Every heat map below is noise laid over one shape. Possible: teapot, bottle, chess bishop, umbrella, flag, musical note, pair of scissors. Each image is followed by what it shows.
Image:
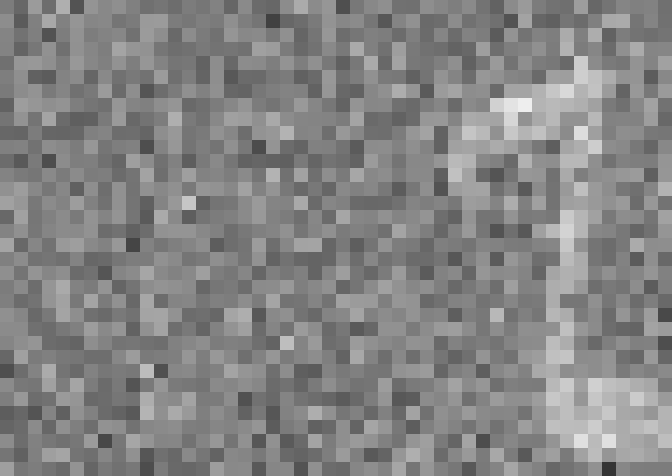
musical note
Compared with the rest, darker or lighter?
lighter
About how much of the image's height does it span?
nearly all
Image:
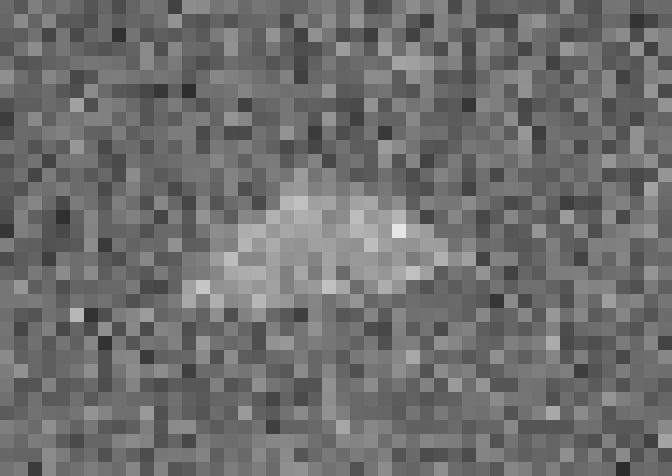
umbrella
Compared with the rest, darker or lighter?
lighter
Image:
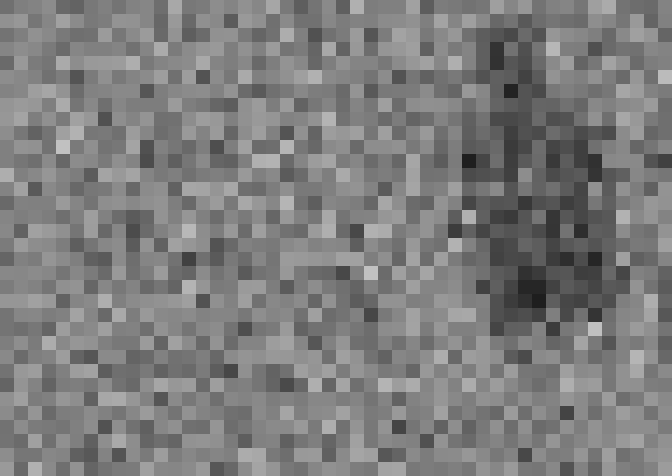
bottle
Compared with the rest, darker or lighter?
darker
